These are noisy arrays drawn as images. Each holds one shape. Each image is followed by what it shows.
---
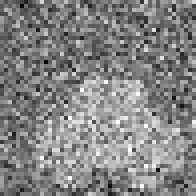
car
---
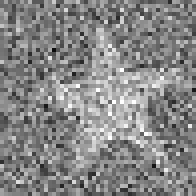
star
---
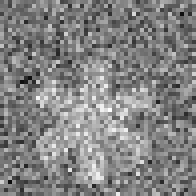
asterisk
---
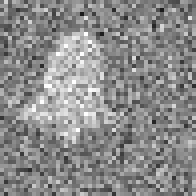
bell
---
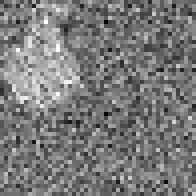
pear
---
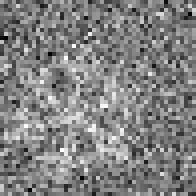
snowflake
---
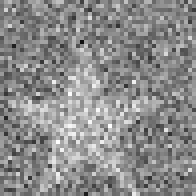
star
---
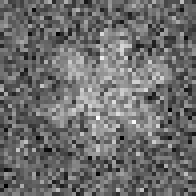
asterisk
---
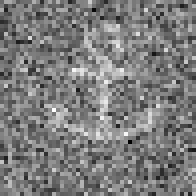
anchor
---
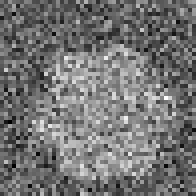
flower
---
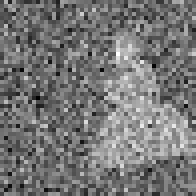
chess pawn
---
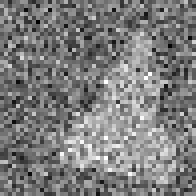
chess pawn
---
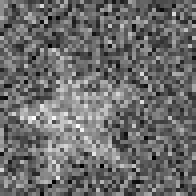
star
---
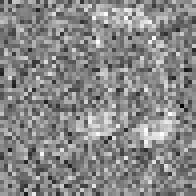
pair of musical notes
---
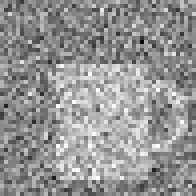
cup
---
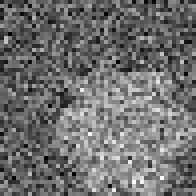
flower
